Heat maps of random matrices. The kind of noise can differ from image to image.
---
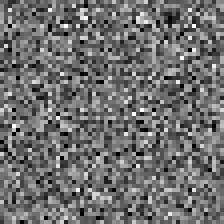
low rank plus noise
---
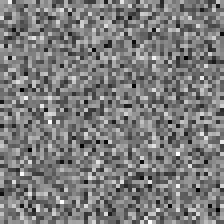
independent entries
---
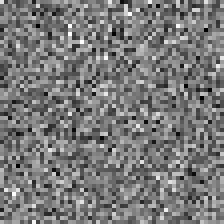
independent entries
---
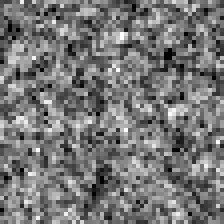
blotchy
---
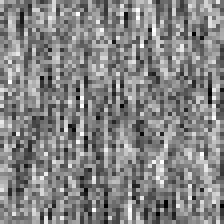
streaked along the columns
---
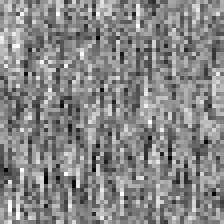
streaked along the columns
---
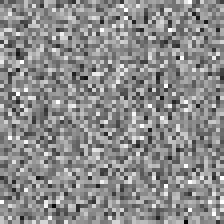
independent entries
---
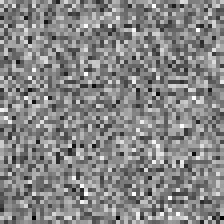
low rank plus noise
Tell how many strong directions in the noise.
one
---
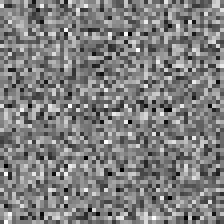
low rank plus noise
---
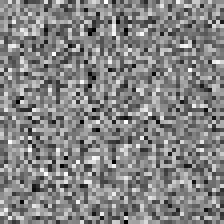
low rank plus noise
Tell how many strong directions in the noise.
two
